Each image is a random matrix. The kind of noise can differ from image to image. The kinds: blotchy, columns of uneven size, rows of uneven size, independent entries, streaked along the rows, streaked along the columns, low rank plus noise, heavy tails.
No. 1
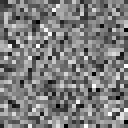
independent entries
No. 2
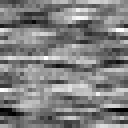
streaked along the rows
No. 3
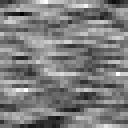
streaked along the rows
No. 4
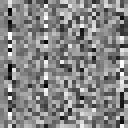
columns of uneven size
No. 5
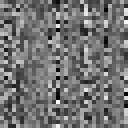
columns of uneven size
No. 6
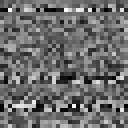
rows of uneven size
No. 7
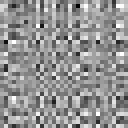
low rank plus noise
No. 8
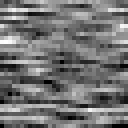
streaked along the rows
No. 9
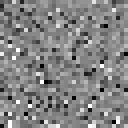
heavy tails
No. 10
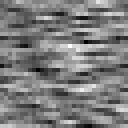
streaked along the rows
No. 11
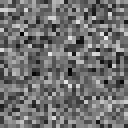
low rank plus noise
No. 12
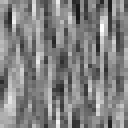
streaked along the columns
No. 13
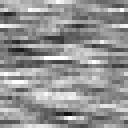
streaked along the rows
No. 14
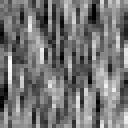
streaked along the columns
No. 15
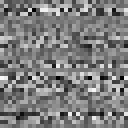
rows of uneven size
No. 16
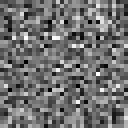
low rank plus noise
